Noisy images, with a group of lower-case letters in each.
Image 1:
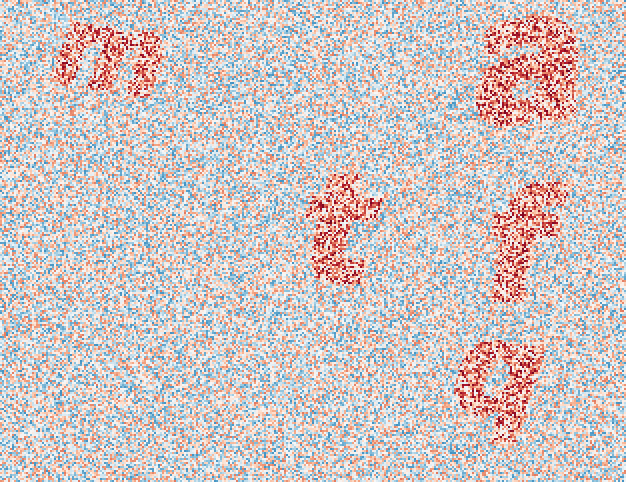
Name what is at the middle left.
nothing
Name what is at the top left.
m
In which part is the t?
centre
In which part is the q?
bottom right
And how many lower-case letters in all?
5
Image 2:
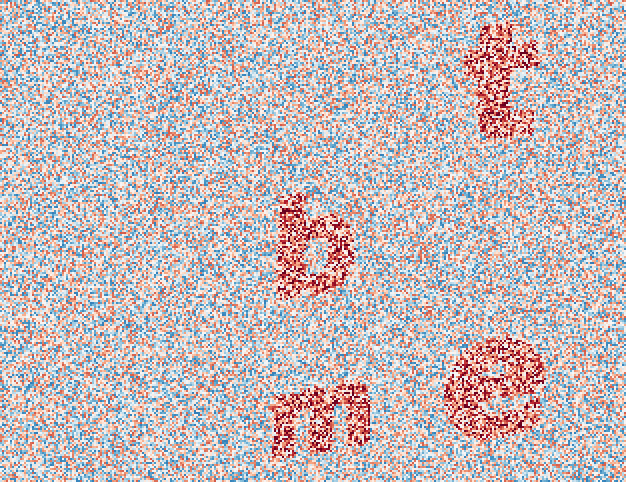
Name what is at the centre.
b
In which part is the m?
bottom middle
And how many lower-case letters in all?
4
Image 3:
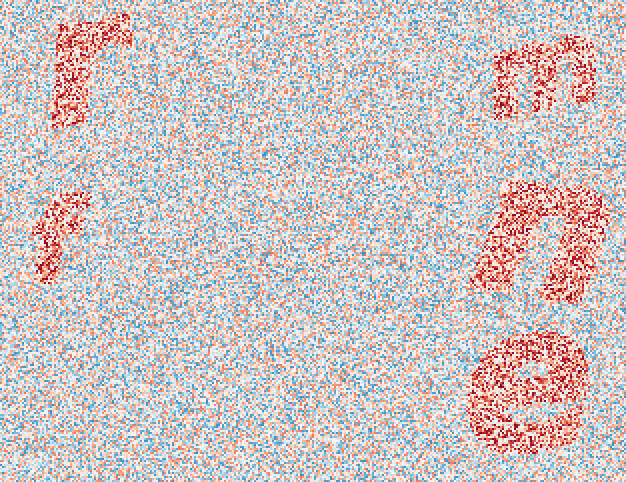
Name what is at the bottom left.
nothing
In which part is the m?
top right
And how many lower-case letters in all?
5
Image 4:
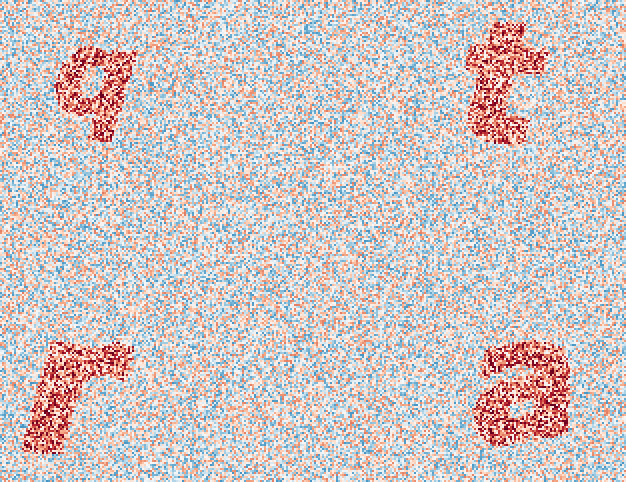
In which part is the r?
bottom left
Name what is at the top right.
t
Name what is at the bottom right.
a
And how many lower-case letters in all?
4
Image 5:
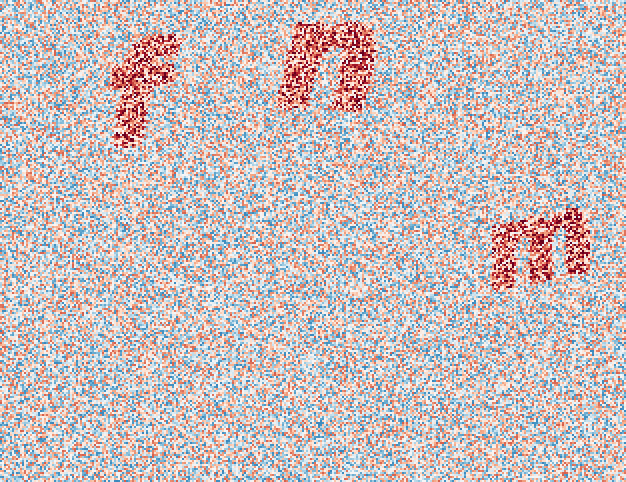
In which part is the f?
top left
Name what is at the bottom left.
nothing
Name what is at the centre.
nothing
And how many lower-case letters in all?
3
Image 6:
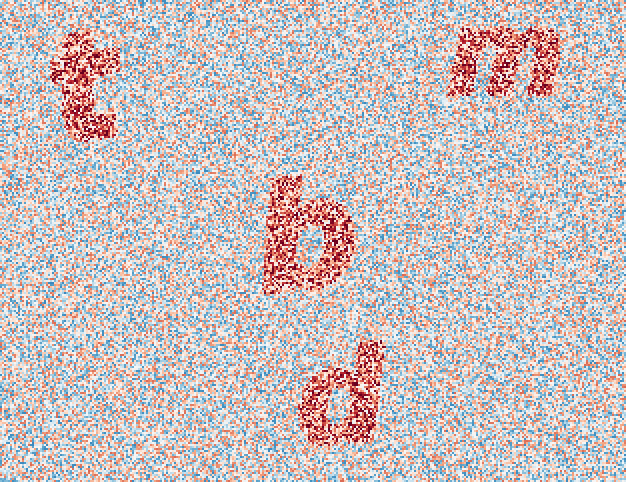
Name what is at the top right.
m
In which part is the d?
bottom middle
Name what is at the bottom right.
nothing
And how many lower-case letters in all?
4
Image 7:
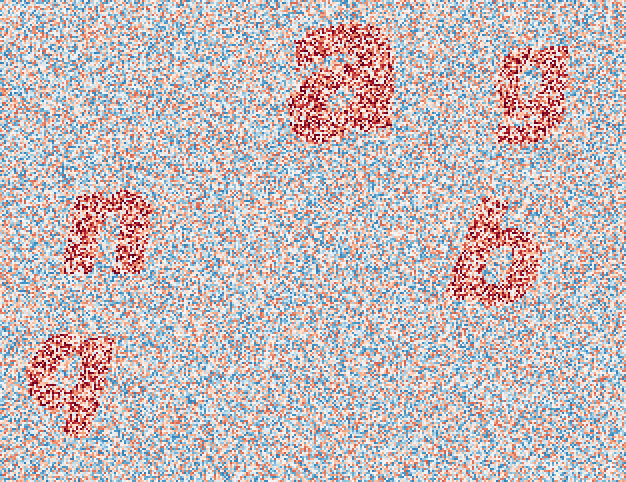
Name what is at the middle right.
b
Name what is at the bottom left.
q
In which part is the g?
top right
